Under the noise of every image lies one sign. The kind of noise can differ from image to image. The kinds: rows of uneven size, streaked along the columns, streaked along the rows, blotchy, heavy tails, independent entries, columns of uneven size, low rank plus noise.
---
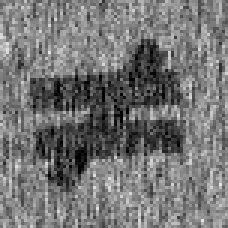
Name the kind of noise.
streaked along the columns
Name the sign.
not-equal sign
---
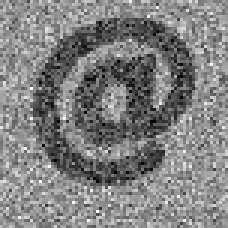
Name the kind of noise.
low rank plus noise
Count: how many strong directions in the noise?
one
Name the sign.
at sign
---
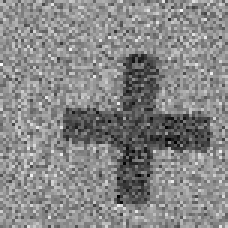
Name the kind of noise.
low rank plus noise
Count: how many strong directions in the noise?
three or four
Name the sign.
plus sign
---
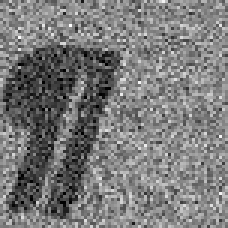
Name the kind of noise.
low rank plus noise
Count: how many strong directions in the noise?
five to eight
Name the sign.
pilcrow
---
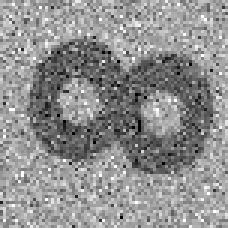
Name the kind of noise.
heavy tails
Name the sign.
infinity sign
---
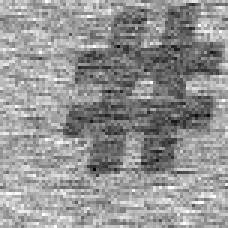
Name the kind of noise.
streaked along the rows
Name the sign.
hash sign
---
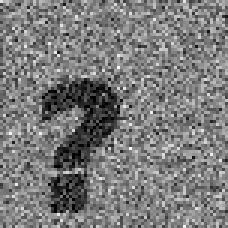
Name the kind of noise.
independent entries
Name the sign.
question mark
